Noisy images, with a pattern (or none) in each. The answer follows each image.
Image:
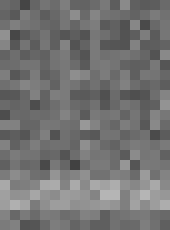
one band of rows
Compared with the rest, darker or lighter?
lighter
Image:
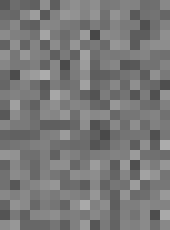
only noise
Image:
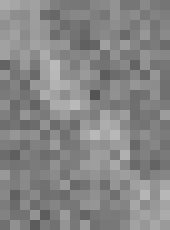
blocks along the diagonal
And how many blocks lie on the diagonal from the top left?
4
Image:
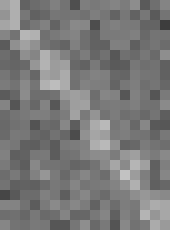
blocks along the diagonal
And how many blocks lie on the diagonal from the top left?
7
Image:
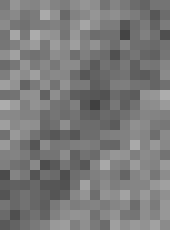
a diagonal band
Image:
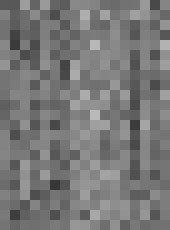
bands of columns
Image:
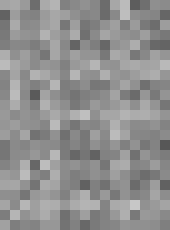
bands of rows crossing bands of columns
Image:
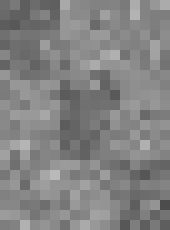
blocks along the diagonal
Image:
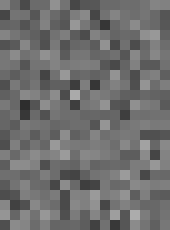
only noise
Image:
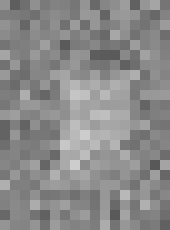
one block
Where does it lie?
centre
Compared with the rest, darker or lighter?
lighter
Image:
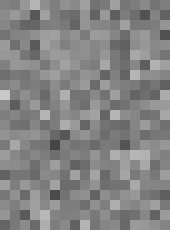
only noise
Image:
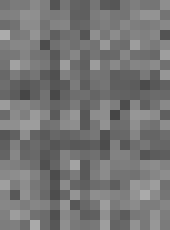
bands of rows crossing bands of columns
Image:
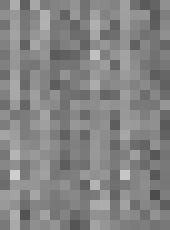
bands of columns
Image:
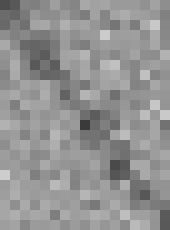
blocks along the diagonal
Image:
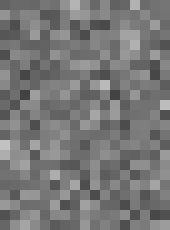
only noise
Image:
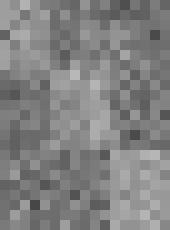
blocks along the diagonal
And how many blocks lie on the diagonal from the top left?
3
